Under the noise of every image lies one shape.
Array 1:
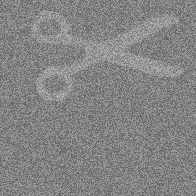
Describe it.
light pair of scissors
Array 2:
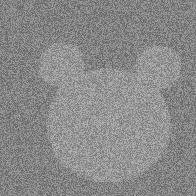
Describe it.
light bear's head
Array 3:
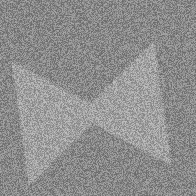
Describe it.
light bow tie
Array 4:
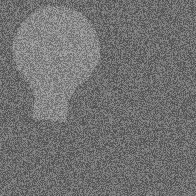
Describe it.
light light bulb
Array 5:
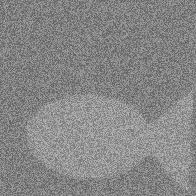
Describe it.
light fish
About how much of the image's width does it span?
nearly all
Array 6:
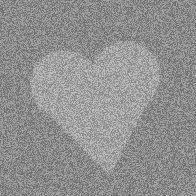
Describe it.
light heart
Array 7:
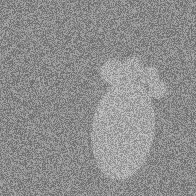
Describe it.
light footprint
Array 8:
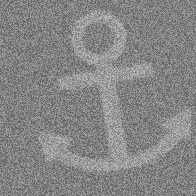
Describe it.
light anchor
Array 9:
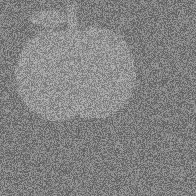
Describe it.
light apple
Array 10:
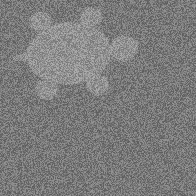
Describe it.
light turtle
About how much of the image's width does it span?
two thirds
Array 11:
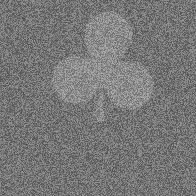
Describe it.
light club
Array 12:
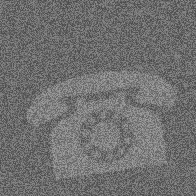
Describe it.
light telephone
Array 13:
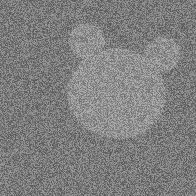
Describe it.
light bear's head
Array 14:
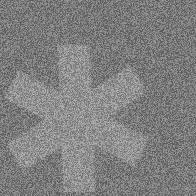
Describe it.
light asterisk
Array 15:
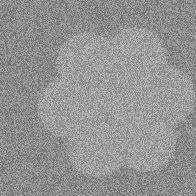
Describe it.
light flower
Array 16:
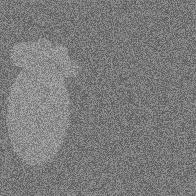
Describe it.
light footprint
